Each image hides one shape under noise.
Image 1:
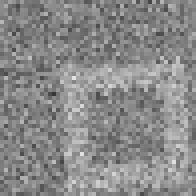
square frame
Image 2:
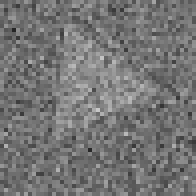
triangle
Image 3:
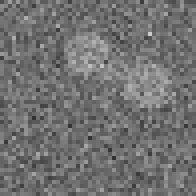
dumbbell
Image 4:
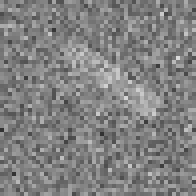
bar
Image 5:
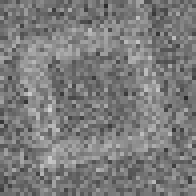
square frame
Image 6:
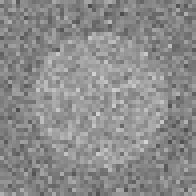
disc
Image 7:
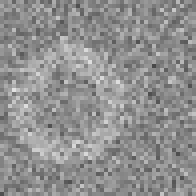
ring
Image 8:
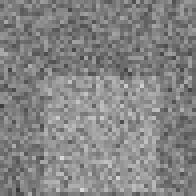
square
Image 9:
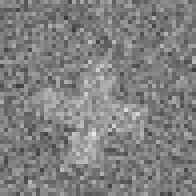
cross
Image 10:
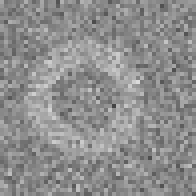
ring
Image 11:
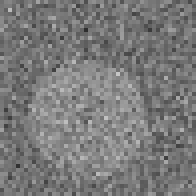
disc
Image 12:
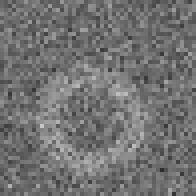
ring
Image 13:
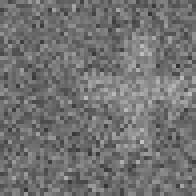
cross
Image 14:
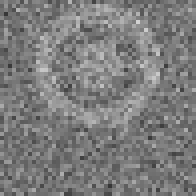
bullseye
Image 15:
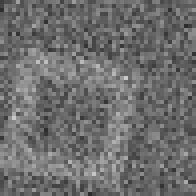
square frame
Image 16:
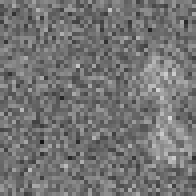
dumbbell
